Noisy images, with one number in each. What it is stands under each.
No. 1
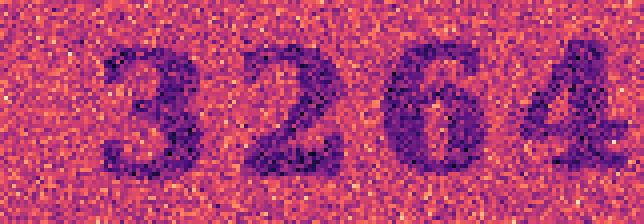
3264
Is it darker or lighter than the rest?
darker
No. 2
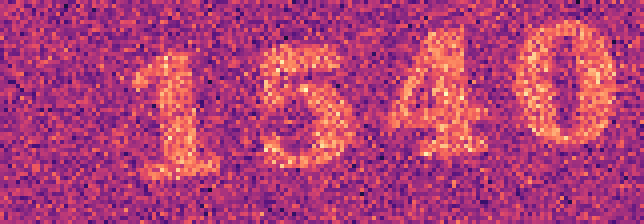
1540
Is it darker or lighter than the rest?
lighter
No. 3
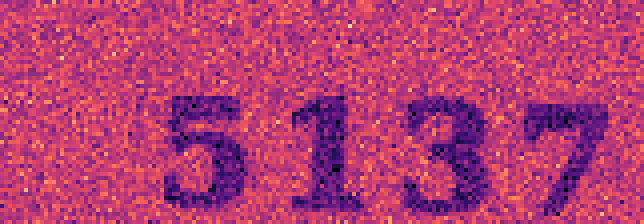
5137
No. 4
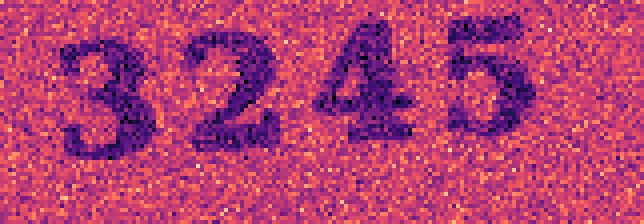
3245
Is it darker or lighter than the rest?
darker
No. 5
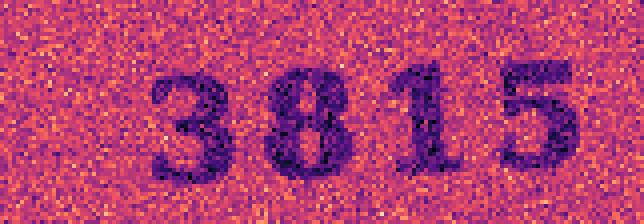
3815
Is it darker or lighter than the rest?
darker
